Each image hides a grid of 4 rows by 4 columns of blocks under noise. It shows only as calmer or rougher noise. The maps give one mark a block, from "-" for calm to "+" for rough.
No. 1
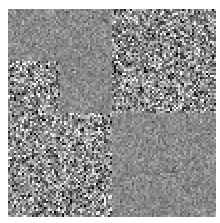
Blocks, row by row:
- - + +
+ - + +
+ + - -
+ + - -
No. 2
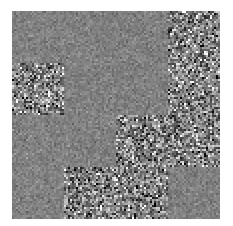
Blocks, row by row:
- - - +
+ - - +
- - + +
- + + -
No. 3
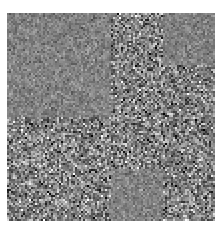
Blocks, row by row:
- - + -
- - + +
+ + + +
+ + - +
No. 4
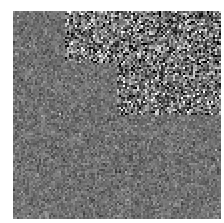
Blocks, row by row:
- + + +
- - + +
- - - -
- - - -
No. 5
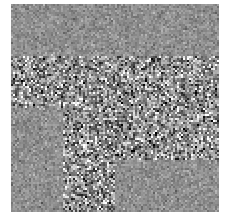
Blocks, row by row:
- - - -
+ + + +
- + + +
- + - -
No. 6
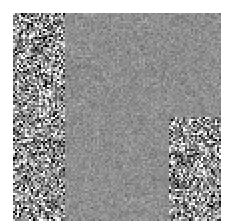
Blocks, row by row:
+ - - -
+ - - -
+ - - +
+ - - +
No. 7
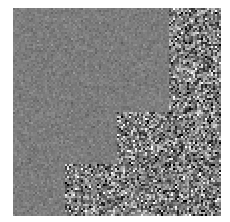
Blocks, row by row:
- - - +
- - - +
- - + +
- + + +
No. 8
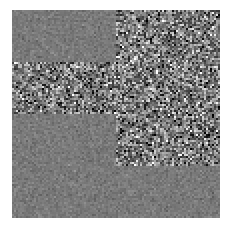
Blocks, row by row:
- - + +
+ + + +
- - + +
- - - -
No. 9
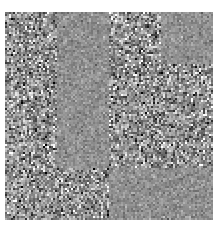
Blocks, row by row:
+ - + -
+ - + +
+ - + +
+ + - -
